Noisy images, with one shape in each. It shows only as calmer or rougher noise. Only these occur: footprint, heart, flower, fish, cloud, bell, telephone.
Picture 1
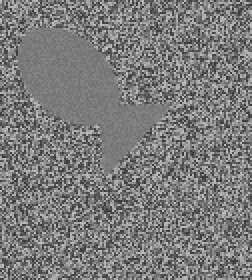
calm fish
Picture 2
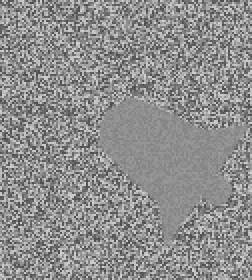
calm bell
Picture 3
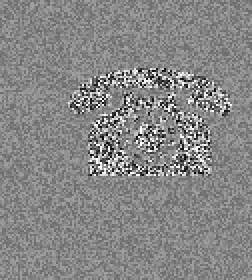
rough telephone
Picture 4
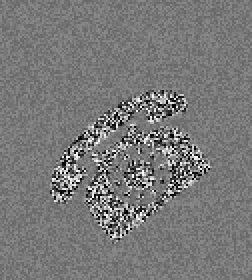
rough telephone
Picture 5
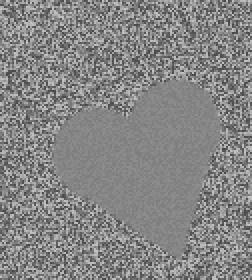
calm heart
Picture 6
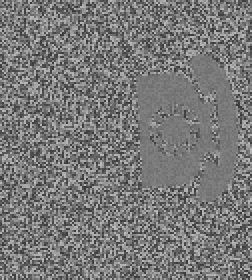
calm telephone
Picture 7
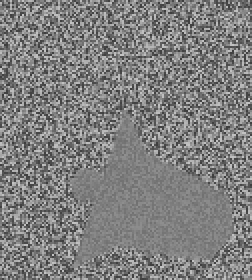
calm bell
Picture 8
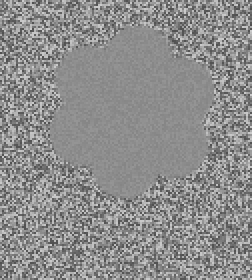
calm flower
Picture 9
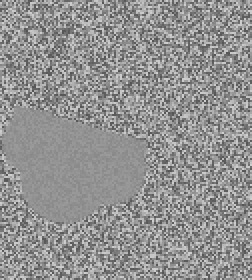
calm cloud
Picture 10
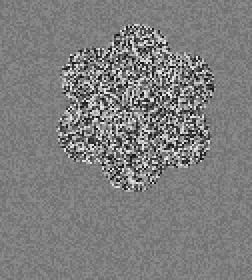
rough flower
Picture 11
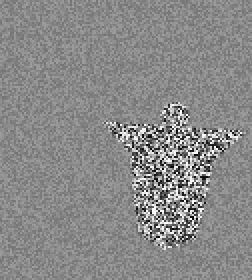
rough bell
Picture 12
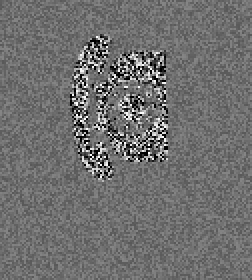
rough telephone
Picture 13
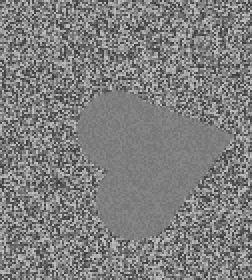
calm heart
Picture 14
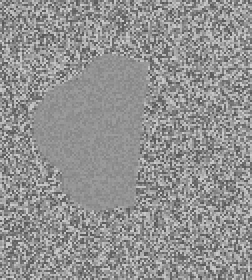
calm cloud
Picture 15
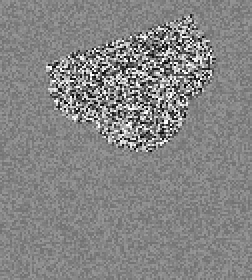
rough cloud
